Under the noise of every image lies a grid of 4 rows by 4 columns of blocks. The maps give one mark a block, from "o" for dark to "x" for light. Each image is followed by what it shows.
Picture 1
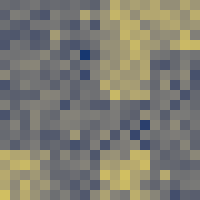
o o x x
o o x o
o o o o
x o x o
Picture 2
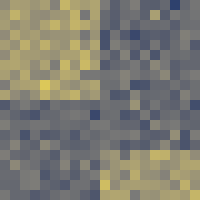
x x o o
x x o o
o o o o
o o x x
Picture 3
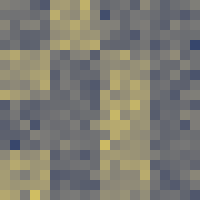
o x o o
x o x o
o o x o
x o x o
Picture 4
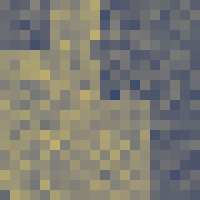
o x o o
x x o o
x x x o
x x x o
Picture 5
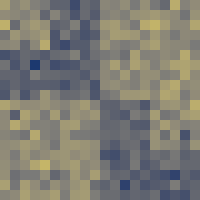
x o x x
o o x x
x x o x
x x o o
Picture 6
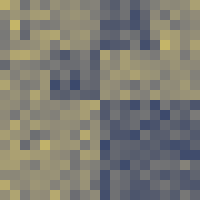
x x o x
x o x x
x x o o
x x o o
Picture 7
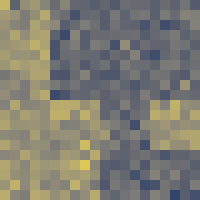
x o o o
x o o o
x x o x
x x o o
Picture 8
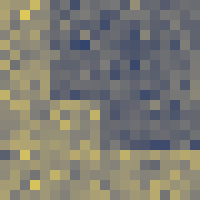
x o o o
x o o o
x x o o
x x x x
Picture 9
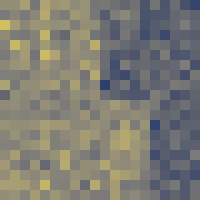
x x o o
x x o o
x x x o
x x x o
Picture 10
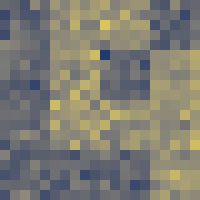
o x x o
o x o x
o x x x
o o o x
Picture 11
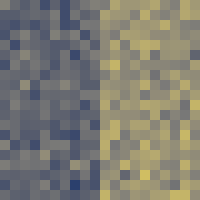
o o x x
o o x x
o o x x
o o x x
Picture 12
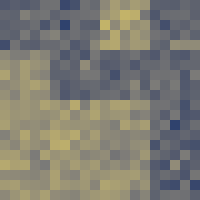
o o x o
x o o o
x x x o
x x x o
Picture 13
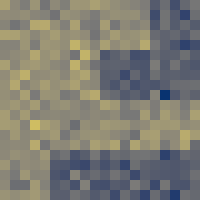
x x x o
x x o o
x x x x
x o o o
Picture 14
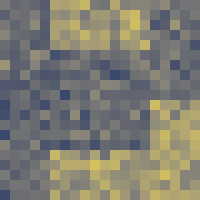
o x x o
o o o o
o o o x
o x x x
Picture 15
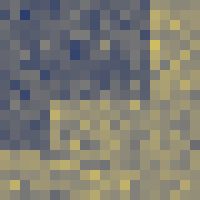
o o o x
o o o x
o x x x
x x x x
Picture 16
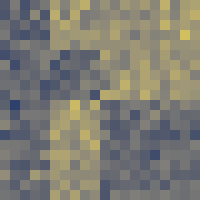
o x x x
o o x x
o x o o
o x o o
